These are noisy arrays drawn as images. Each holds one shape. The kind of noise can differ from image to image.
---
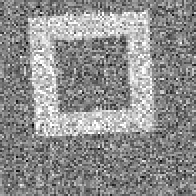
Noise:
low rank plus noise
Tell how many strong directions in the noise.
five to eight
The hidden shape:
square frame
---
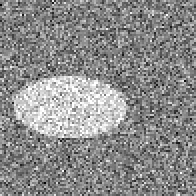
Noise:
independent entries
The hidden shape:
ellipse
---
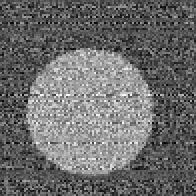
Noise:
rows of uneven size
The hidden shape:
disc
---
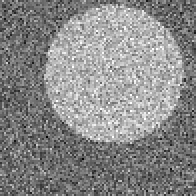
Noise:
independent entries
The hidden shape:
disc
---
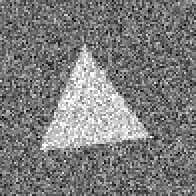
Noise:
independent entries
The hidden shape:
triangle
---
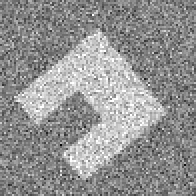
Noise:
independent entries
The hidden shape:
square with a notch
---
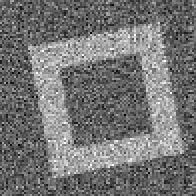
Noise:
low rank plus noise
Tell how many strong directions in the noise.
five to eight
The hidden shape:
square frame
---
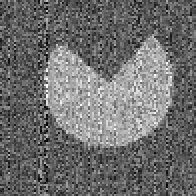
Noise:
columns of uneven size
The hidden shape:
disc with a wedge cut out
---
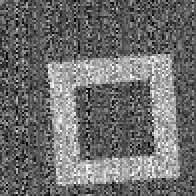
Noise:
columns of uneven size
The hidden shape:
square frame
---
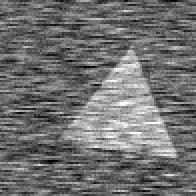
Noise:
streaked along the rows
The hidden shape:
triangle
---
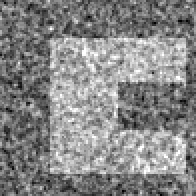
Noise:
blotchy
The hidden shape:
square with a notch
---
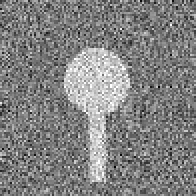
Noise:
low rank plus noise
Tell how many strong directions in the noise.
three or four
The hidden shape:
lollipop
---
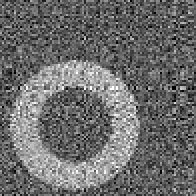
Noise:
low rank plus noise
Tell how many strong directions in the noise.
three or four
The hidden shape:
ring
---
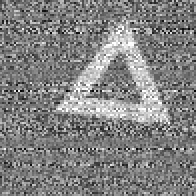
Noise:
rows of uneven size
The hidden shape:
triangle frame
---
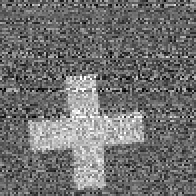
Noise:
rows of uneven size
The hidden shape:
cross
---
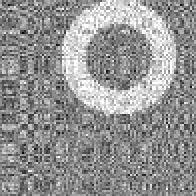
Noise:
low rank plus noise
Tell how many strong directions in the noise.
one
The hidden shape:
ring
